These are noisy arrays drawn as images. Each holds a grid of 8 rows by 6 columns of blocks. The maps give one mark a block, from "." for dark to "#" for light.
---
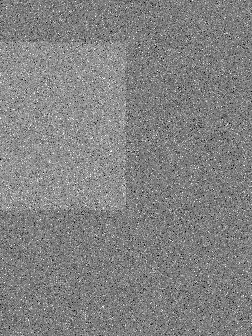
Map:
. . . . . .
# # # . . .
# # # . . .
# # # . . .
# # # . . .
. . . . . .
. . . . . .
. . . . . .
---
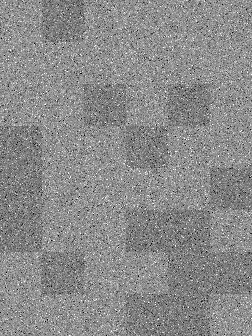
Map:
# . # # # #
# # # # # #
# # . # . #
. # # . # #
. # # # # .
. # # . . #
# . # # . .
# # # . . #
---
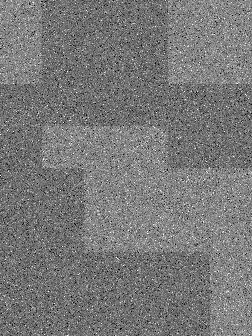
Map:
# . . . # #
# . . . # #
. . . . . .
. # # # . .
. . # # # #
. . # # # #
. . . . . #
. . . . . #
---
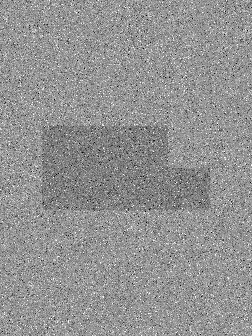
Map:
# # # # # #
# # # # # #
# # # # # #
# . . . # #
# . . . . #
# # # # # #
# # # # # #
# # # # # #
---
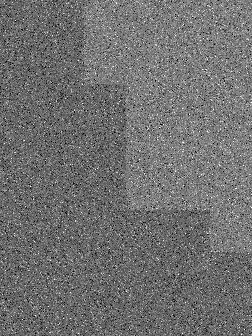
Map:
. . # # # #
. . # # # #
. . . # # #
. . . # # #
. . . # # #
. . . . . #
. . . . . .
. . . . . .
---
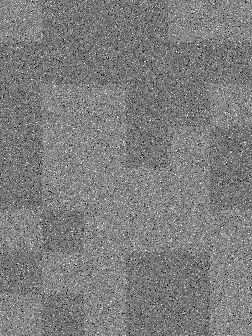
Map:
# . . . # #
. . . . . .
. # # . . #
. # # . # .
. # # # # .
# . # # # #
. # # . . #
# . # . . #
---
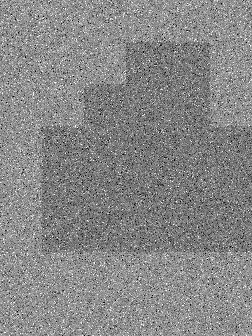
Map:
# # # # # #
# # # . . #
# # . . . #
# . . . . .
# . . . . .
# . . . . .
# # # # # #
# # # # # #
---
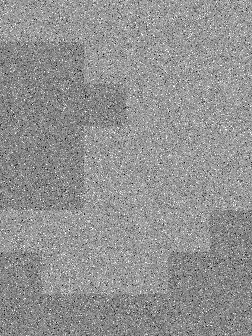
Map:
# # # # # #
. . # # # #
. . . # # #
. . # # # #
. . # # # #
# # # # # .
. # # # . .
. . . . . .
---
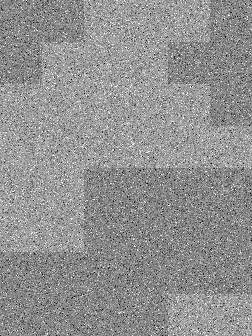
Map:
. . # # # .
. # # # . .
# # # # # .
# # # # # #
# # . . . .
# # . . . .
. . . . . .
. . . . # #
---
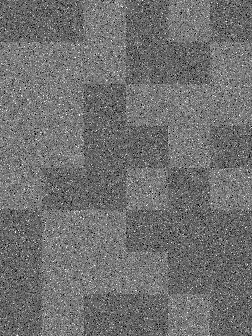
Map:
. . # . # .
# # # . . #
# # . # # #
# # . . # .
# . . # . #
. # # . . .
. # # # . .
. # . . # .
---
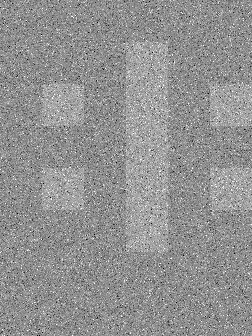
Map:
. . . . . .
. . . # . .
. # . # . #
. . . # . .
. # . # . #
. . . # . .
. . . . . .
. . . . . .
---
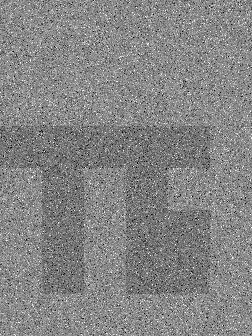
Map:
# # # # # #
# # # # # #
# # # # # #
. . . . . #
# . # . # #
# . # . . #
# . # . . #
# # # # # #
